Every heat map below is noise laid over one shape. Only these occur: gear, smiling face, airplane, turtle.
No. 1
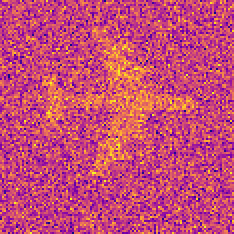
airplane
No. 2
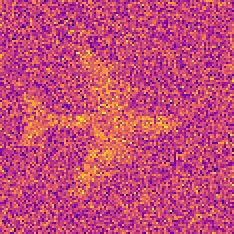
airplane
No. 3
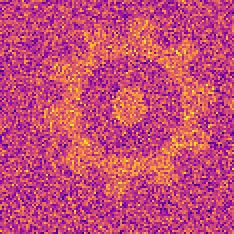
gear
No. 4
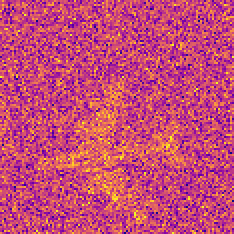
airplane
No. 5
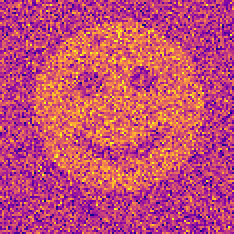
smiling face
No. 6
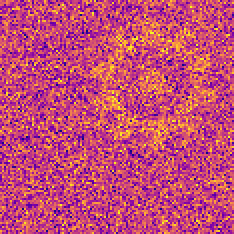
gear
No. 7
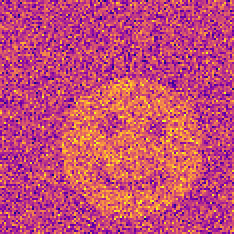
smiling face
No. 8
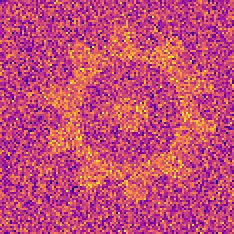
gear
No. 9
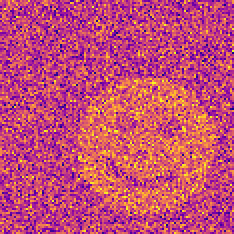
smiling face
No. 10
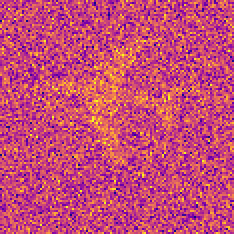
airplane
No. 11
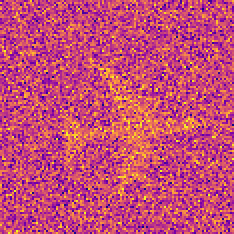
airplane
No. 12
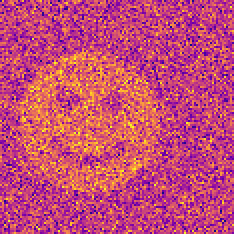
smiling face
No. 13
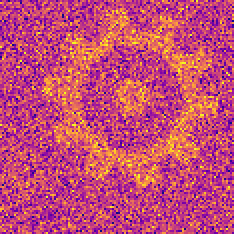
gear
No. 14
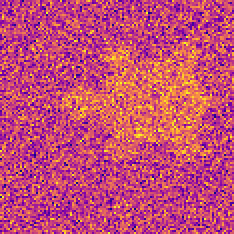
turtle
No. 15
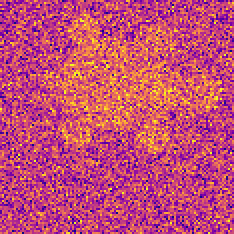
turtle
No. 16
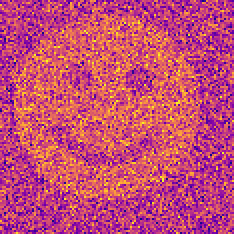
smiling face
